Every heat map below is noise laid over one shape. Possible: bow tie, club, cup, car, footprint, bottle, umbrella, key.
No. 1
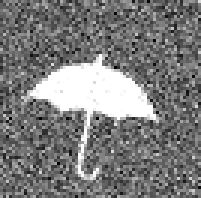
light umbrella
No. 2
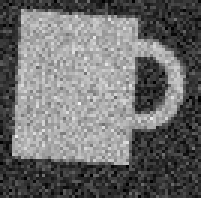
light cup
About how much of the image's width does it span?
nearly all
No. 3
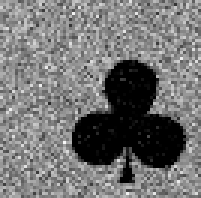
dark club
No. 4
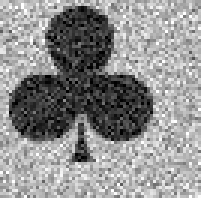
dark club
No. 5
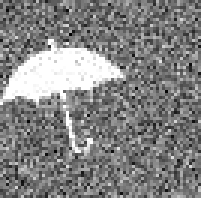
light umbrella
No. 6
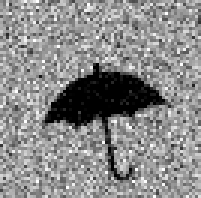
dark umbrella
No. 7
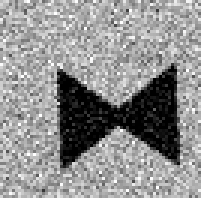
dark bow tie
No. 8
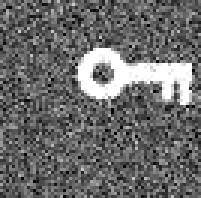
light key
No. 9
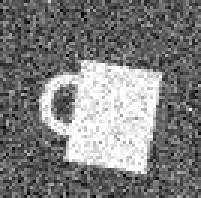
light cup
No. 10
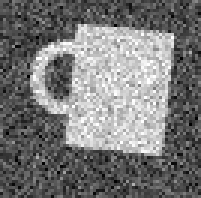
light cup
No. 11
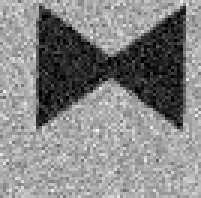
dark bow tie
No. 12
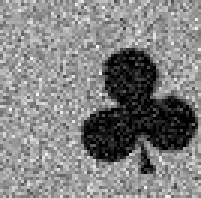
dark club
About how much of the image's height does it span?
two thirds
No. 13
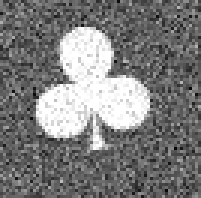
light club
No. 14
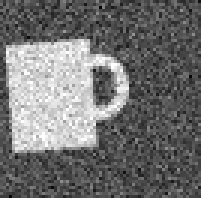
light cup
